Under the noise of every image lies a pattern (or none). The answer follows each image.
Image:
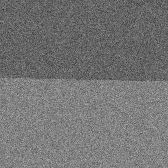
a sharp edge
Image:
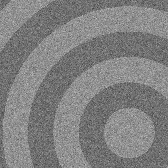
rings round one point
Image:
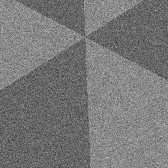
spokes from one point
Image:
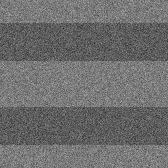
horizontal stripes
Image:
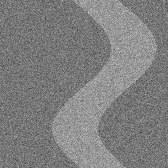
a wavy band
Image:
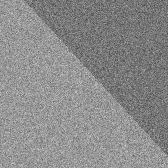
a sharp edge
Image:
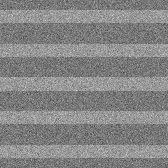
horizontal stripes
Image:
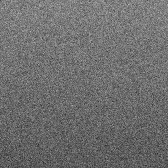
a smooth slope
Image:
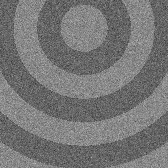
rings round one point
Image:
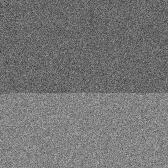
a sharp edge
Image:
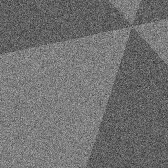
spokes from one point
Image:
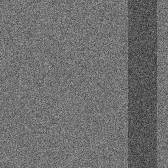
one vertical stripe
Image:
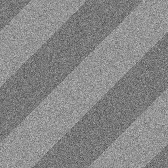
diagonal stripes
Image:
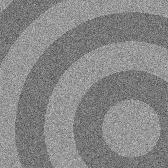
rings round one point
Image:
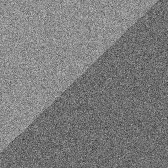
a sharp edge
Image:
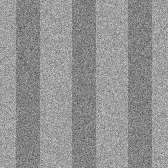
vertical stripes
